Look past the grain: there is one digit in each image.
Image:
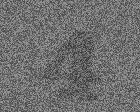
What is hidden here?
dark 4
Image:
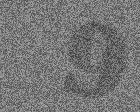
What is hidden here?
dark 9
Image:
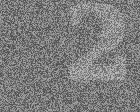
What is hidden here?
light 2
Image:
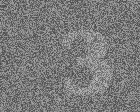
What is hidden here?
light 3
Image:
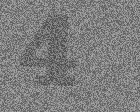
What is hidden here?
dark 4
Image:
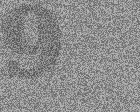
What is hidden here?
dark 9
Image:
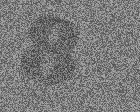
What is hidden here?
dark 8
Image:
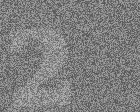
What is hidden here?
light 2
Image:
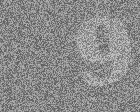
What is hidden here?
light 9
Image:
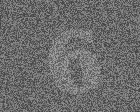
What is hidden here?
light 6
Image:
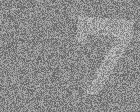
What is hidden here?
light 7
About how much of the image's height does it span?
two thirds
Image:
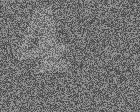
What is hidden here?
light 4
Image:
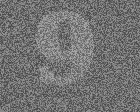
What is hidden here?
light 9
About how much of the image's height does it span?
two thirds
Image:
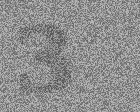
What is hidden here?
dark 3
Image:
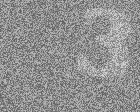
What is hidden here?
light 3
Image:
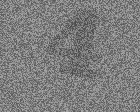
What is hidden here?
dark 4
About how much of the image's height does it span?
two thirds
